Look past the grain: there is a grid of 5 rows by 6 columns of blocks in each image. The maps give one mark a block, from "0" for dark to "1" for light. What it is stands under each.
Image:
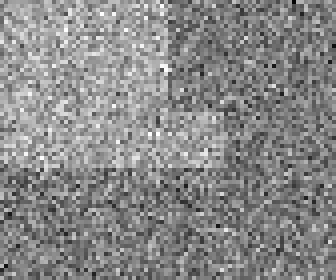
1 1 1 0 0 0
1 1 1 0 0 0
1 1 1 1 0 0
0 0 0 0 0 0
0 0 0 0 0 0
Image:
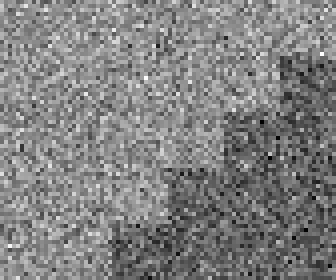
1 1 1 1 1 1
1 1 1 1 1 0
1 1 1 1 0 0
1 1 1 0 0 0
1 1 0 0 0 0
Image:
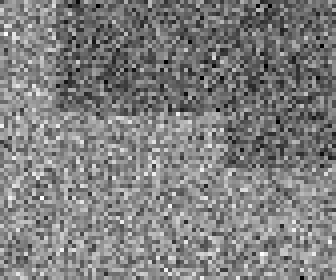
1 0 0 0 0 0
1 0 0 0 0 0
1 1 1 1 0 0
1 1 1 1 1 1
1 1 1 1 1 1
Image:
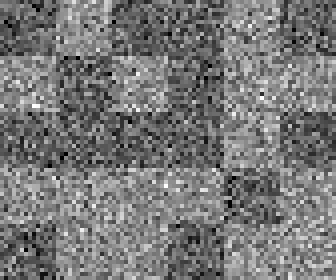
0 1 0 0 1 0
1 0 1 0 1 1
0 0 0 0 1 0
1 1 1 1 0 1
0 1 1 0 1 1
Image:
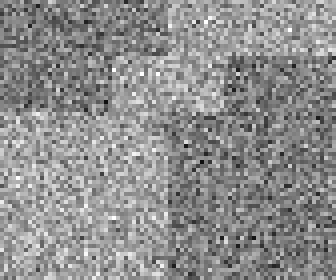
0 0 0 1 1 1
0 0 1 1 0 0
1 1 1 0 0 0
1 1 1 0 0 0
1 1 1 0 0 0
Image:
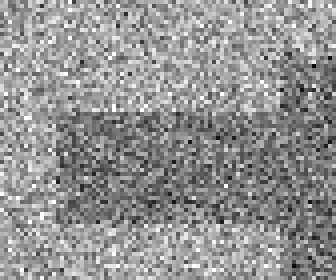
1 1 1 1 1 1
1 1 1 1 1 0
1 0 0 0 0 0
1 0 0 0 0 0
1 1 1 1 1 0
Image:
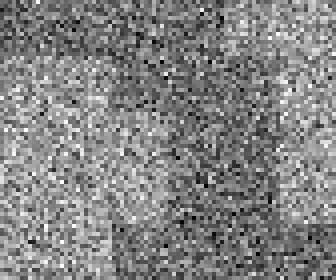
0 0 0 0 1 1
1 1 0 0 0 1
1 1 1 0 0 1
1 1 1 0 0 1
1 1 0 0 0 0
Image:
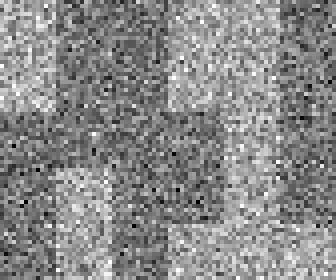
1 0 0 1 1 0
1 0 0 1 1 0
0 0 0 0 1 0
0 1 0 0 1 0
0 1 0 1 1 1
